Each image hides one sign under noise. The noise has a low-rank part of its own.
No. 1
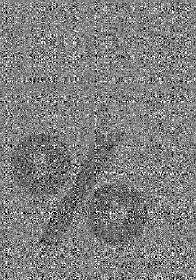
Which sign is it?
percent sign
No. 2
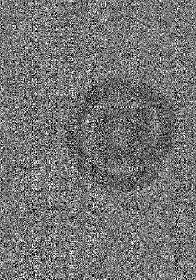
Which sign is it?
at sign
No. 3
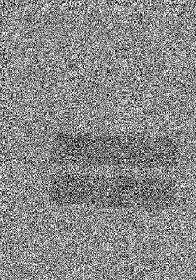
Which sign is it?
equals sign
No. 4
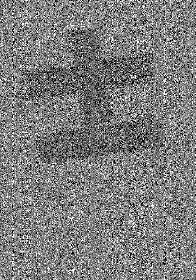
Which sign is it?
plus-minus sign
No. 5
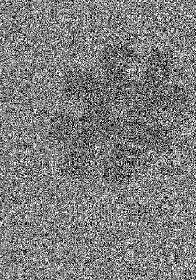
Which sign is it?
hash sign
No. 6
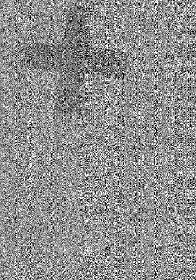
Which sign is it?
plus sign
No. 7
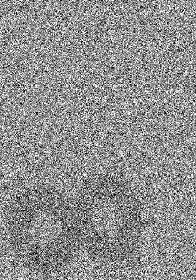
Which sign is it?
infinity sign
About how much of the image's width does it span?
two thirds
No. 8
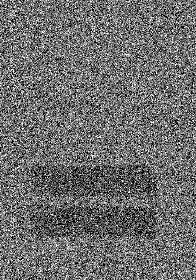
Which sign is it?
equals sign
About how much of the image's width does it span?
two thirds
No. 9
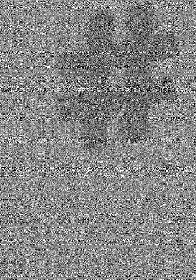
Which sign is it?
hash sign
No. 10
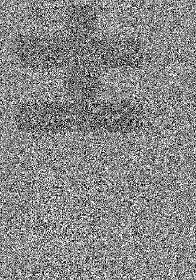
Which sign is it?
plus-minus sign
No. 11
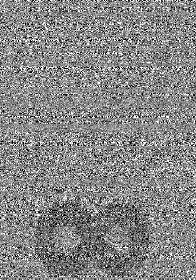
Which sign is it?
infinity sign
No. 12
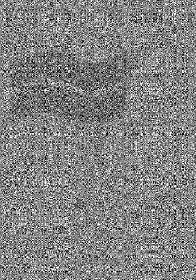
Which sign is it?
approximately sign
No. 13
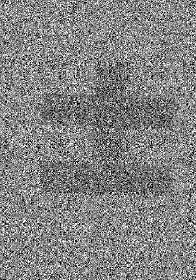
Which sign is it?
plus-minus sign
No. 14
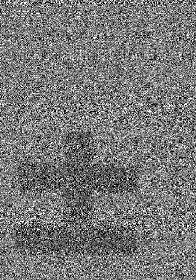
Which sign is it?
plus-minus sign
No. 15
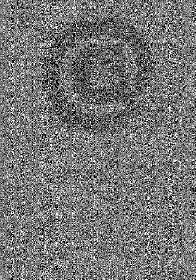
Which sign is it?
at sign
